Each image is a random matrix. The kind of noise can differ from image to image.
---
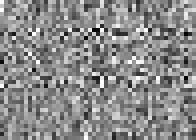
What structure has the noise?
low rank plus noise
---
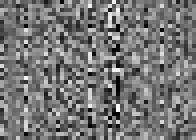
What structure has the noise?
columns of uneven size
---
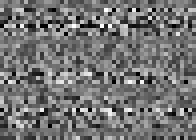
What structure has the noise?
rows of uneven size
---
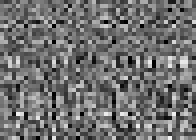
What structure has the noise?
low rank plus noise
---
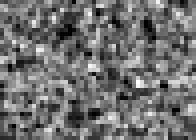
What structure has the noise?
blotchy
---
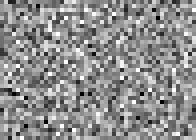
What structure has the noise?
independent entries
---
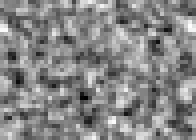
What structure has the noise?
blotchy
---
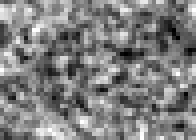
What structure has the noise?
blotchy
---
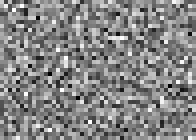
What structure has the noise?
independent entries
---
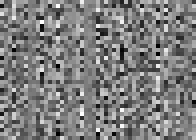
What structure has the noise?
columns of uneven size
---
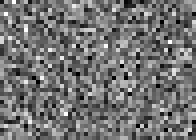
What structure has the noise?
independent entries
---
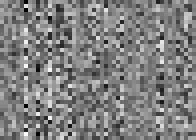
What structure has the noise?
columns of uneven size
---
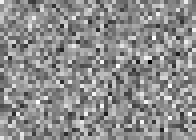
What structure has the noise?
independent entries
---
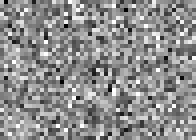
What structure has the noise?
independent entries
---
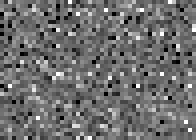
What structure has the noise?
heavy tails
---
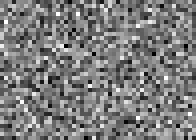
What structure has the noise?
independent entries
